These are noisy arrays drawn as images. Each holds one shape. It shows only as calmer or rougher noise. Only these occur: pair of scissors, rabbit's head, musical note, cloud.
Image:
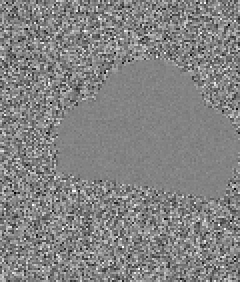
cloud
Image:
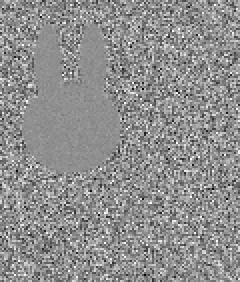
rabbit's head
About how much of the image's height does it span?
half
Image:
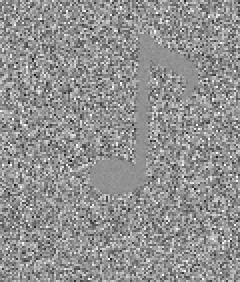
musical note
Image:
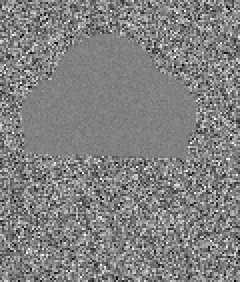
cloud
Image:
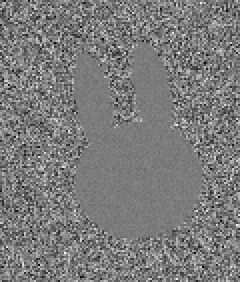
rabbit's head
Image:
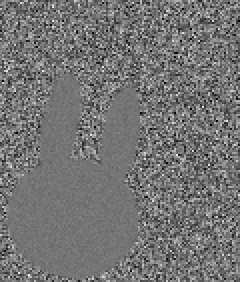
rabbit's head
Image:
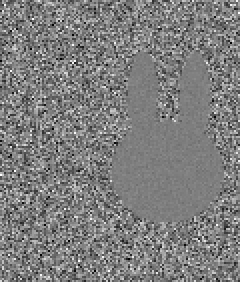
rabbit's head
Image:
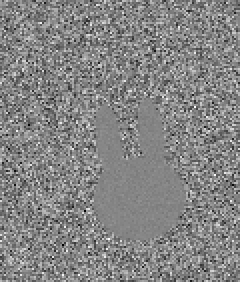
rabbit's head
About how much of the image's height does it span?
half
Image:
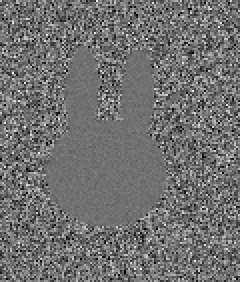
rabbit's head
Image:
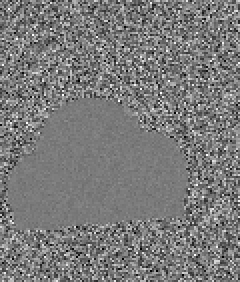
cloud
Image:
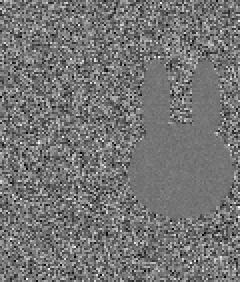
rabbit's head
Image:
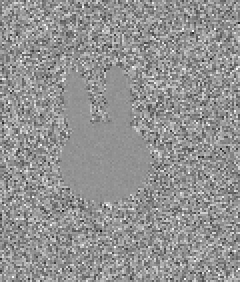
rabbit's head
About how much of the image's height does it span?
half
